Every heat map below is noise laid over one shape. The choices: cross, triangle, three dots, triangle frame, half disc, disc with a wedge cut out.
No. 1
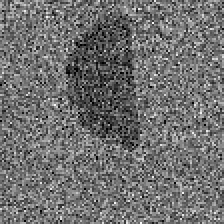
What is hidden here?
dark half disc
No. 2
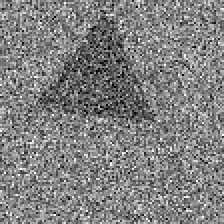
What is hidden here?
dark triangle
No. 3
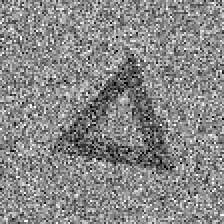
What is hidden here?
dark triangle frame
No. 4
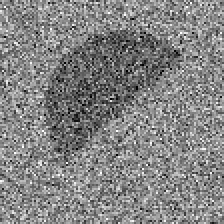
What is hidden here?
dark half disc
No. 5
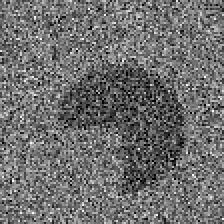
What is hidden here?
dark disc with a wedge cut out
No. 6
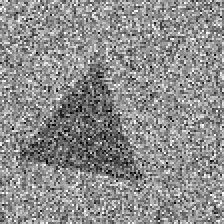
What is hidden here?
dark triangle
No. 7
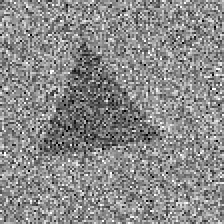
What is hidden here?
dark triangle
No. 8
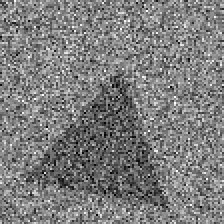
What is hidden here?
dark triangle
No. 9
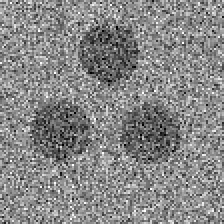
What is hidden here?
dark three dots
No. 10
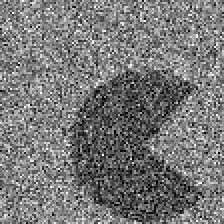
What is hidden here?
dark disc with a wedge cut out
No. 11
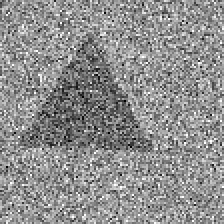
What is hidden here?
dark triangle
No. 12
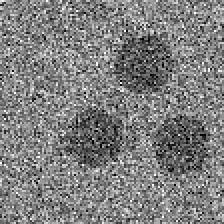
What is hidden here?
dark three dots
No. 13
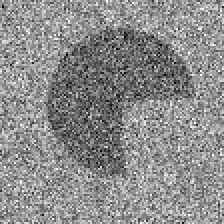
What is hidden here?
dark disc with a wedge cut out
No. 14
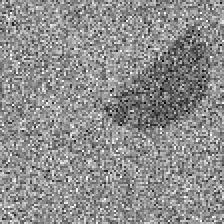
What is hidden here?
dark half disc
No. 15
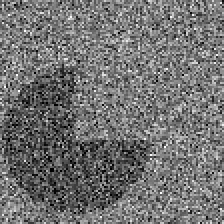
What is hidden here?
dark disc with a wedge cut out
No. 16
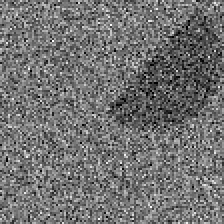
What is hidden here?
dark half disc
